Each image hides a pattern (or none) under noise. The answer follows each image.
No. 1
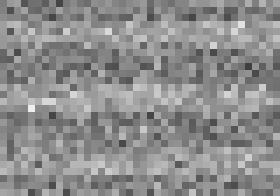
horizontal stripes
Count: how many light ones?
3
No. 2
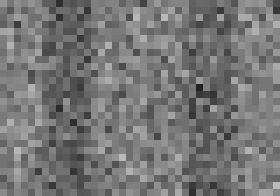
vertical stripes
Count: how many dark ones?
2
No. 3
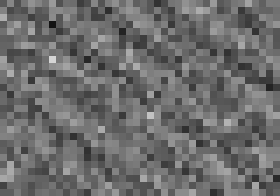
diagonal stripes
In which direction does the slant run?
top left to bottom right
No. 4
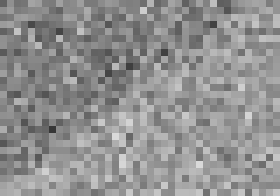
a sharp edge
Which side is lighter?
bottom right
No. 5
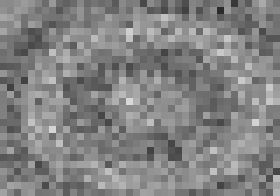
rings round one point
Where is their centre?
centre
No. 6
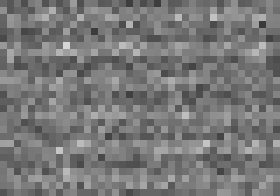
horizontal stripes
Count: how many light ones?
6
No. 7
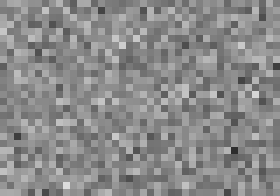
only noise
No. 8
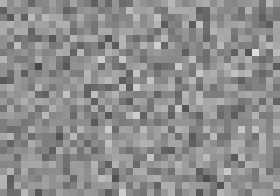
only noise
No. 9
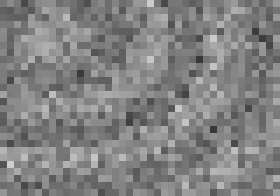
rings round one point
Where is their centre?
top left
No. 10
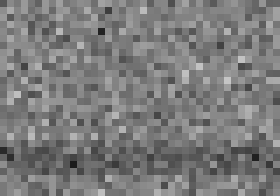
one horizontal stripe
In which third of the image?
bottom
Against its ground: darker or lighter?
darker
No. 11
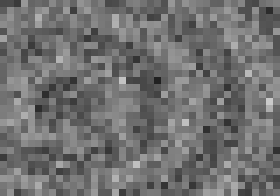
rings round one point
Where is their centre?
middle left
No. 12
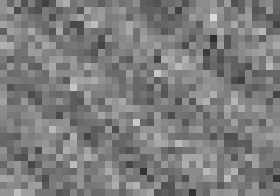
diagonal stripes
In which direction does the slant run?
top left to bottom right
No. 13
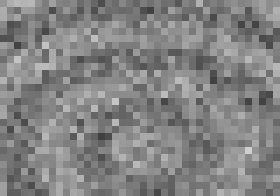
rings round one point
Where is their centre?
bottom middle
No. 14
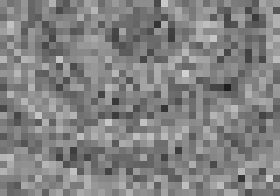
rings round one point
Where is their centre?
top middle
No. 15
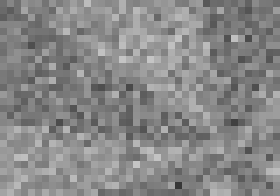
spokes from one point
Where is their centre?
bottom right
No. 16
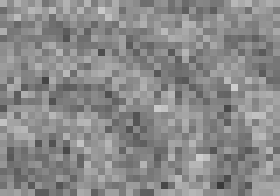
rings round one point
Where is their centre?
bottom left
